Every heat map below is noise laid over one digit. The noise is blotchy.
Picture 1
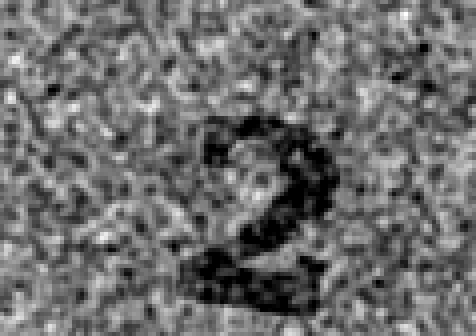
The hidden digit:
2
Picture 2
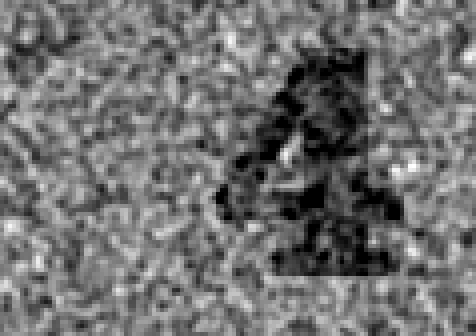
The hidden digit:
4
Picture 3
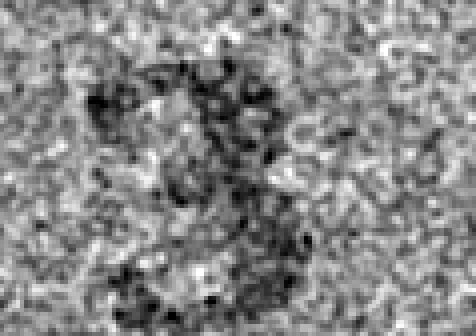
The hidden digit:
3
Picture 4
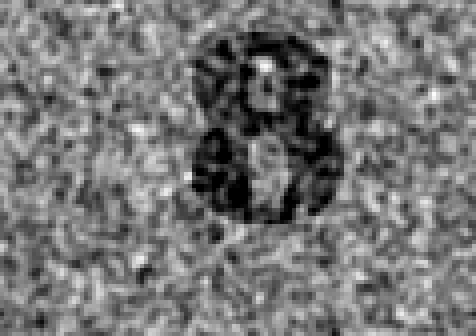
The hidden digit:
8
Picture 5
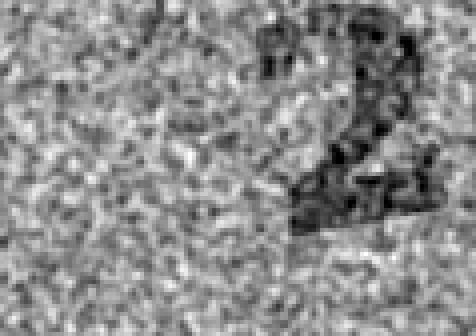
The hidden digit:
2
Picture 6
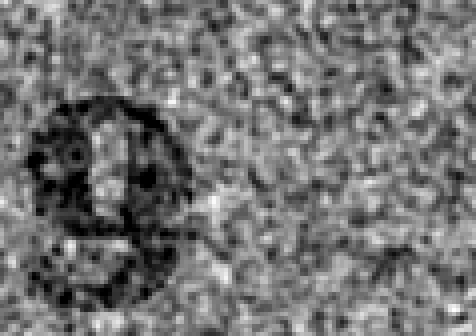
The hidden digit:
9
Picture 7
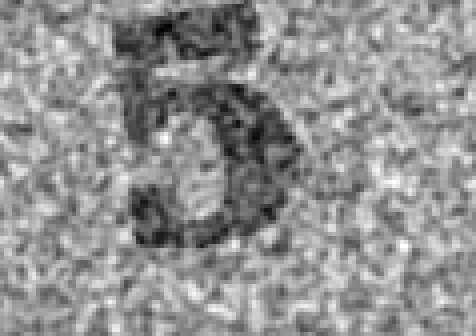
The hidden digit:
5
